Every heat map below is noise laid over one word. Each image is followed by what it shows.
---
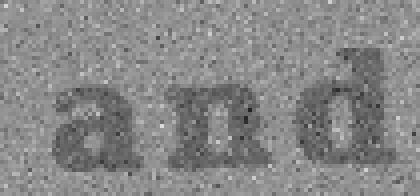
and
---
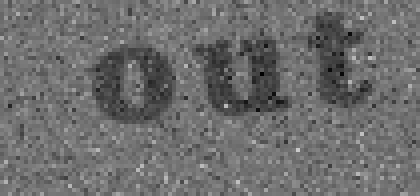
out
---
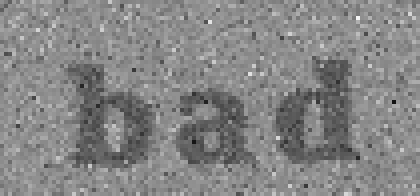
bad
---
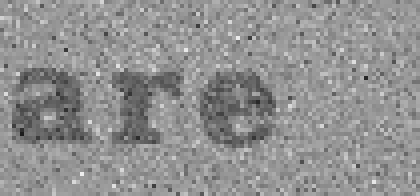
are
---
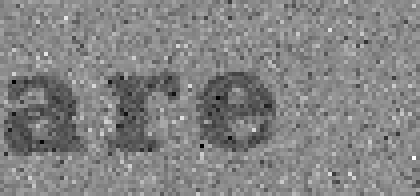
are
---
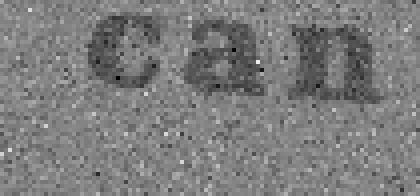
can
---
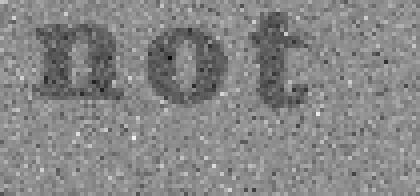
not
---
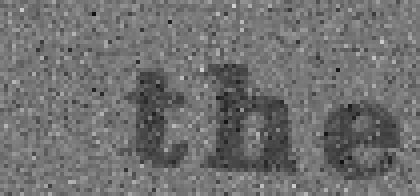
the
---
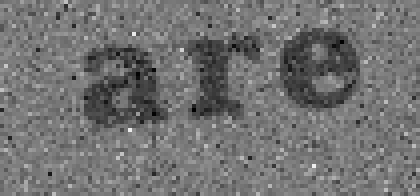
are
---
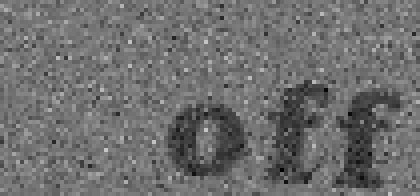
off
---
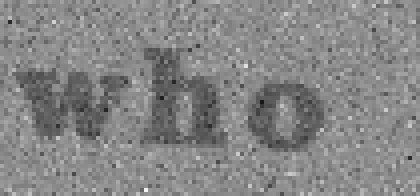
who
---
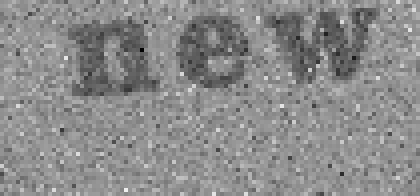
new
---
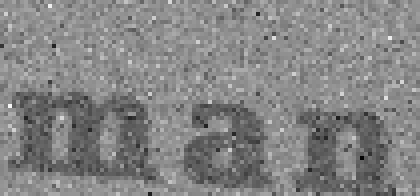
man
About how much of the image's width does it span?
nearly all
